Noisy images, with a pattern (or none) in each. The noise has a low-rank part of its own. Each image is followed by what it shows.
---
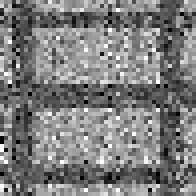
bands of rows crossing bands of columns
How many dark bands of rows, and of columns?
3 and 2
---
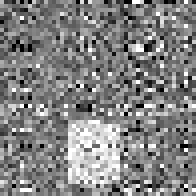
one block
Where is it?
bottom middle
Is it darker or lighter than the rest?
lighter
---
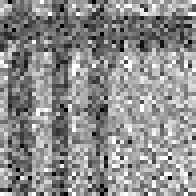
bands of rows crossing bands of columns
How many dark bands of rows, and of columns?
1 and 3
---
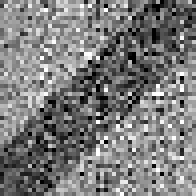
a diagonal band
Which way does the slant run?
bottom left to top right
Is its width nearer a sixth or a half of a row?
a half
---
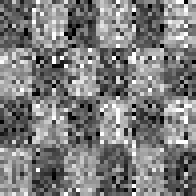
a checkerboard
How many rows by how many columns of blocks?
4 by 6
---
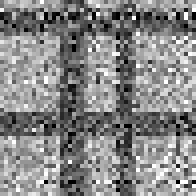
bands of rows crossing bands of columns
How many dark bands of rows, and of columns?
2 and 2
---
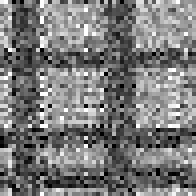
bands of rows crossing bands of columns
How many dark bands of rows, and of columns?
3 and 2
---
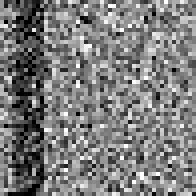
one band of columns
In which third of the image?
left
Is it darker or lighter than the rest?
darker
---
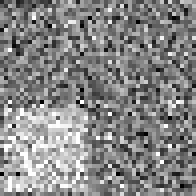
one block
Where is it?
bottom left
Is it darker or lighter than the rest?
lighter
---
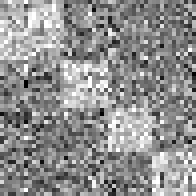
blocks along the diagonal
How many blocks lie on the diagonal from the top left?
4
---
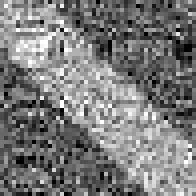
a diagonal band
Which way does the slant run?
top left to bottom right
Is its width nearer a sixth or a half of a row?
a half
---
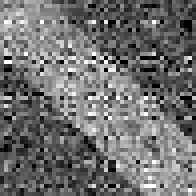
a diagonal band
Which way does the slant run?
top left to bottom right
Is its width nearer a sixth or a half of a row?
a half
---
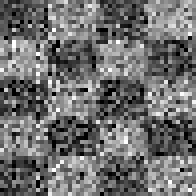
a checkerboard
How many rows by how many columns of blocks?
5 by 4
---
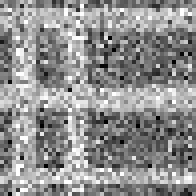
bands of rows crossing bands of columns
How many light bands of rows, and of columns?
3 and 2
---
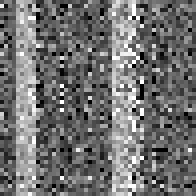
bands of columns
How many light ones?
2
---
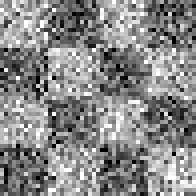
a checkerboard
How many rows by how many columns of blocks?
4 by 4
